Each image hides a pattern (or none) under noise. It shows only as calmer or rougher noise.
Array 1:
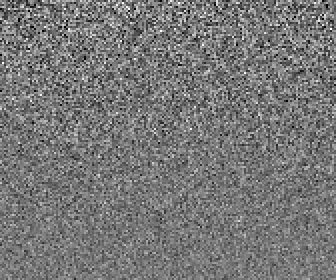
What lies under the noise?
a smooth slope
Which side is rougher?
top
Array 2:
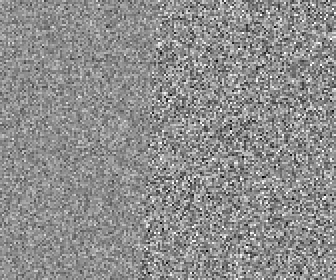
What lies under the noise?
a sharp edge
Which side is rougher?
right
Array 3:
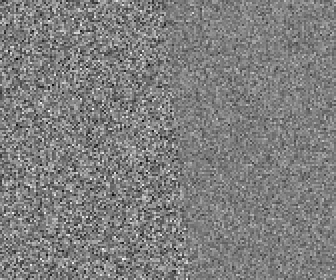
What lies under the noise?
a sharp edge
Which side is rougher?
left
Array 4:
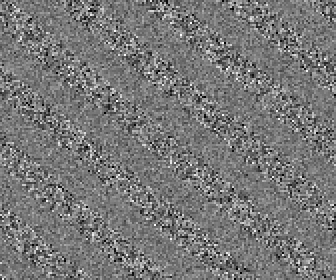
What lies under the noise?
diagonal stripes
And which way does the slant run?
top left to bottom right
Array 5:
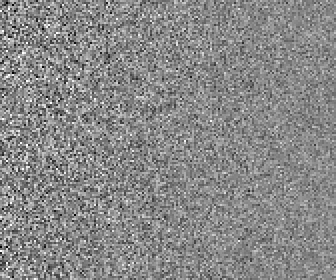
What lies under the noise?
a smooth slope
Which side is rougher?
left
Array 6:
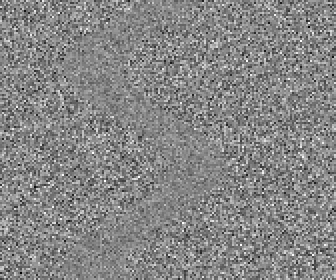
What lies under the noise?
a wavy band
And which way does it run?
top to bottom
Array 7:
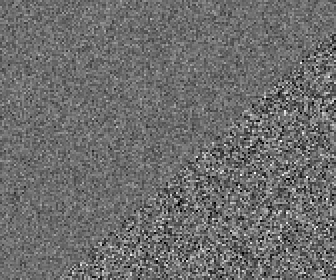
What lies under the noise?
a sharp edge
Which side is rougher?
bottom right
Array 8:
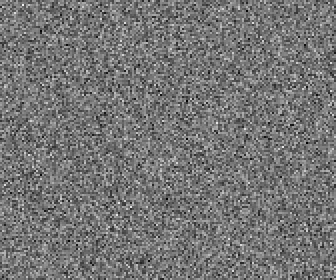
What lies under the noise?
only noise
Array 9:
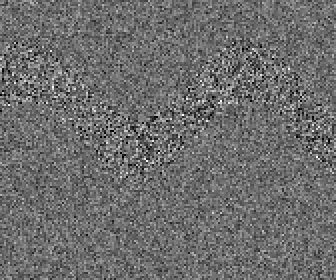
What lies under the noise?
a wavy band
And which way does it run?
left to right
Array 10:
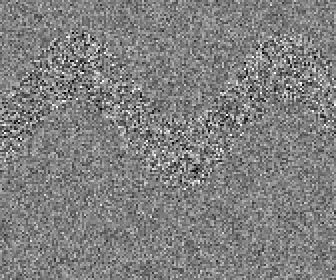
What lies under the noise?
a wavy band
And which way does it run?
left to right
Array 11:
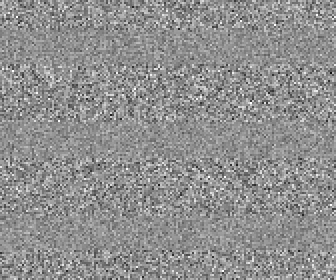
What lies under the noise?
horizontal stripes
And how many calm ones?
3
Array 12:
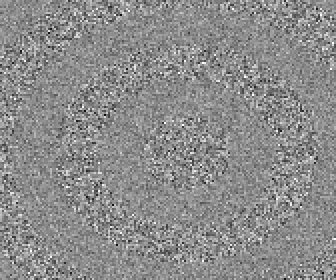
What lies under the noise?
rings round one point
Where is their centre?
centre
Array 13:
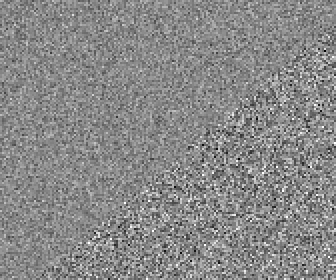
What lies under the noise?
a sharp edge
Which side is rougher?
bottom right
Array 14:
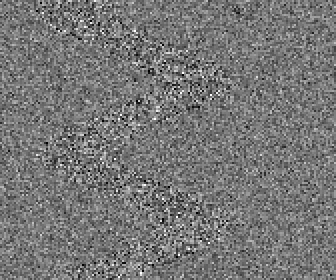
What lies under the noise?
a wavy band
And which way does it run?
top to bottom
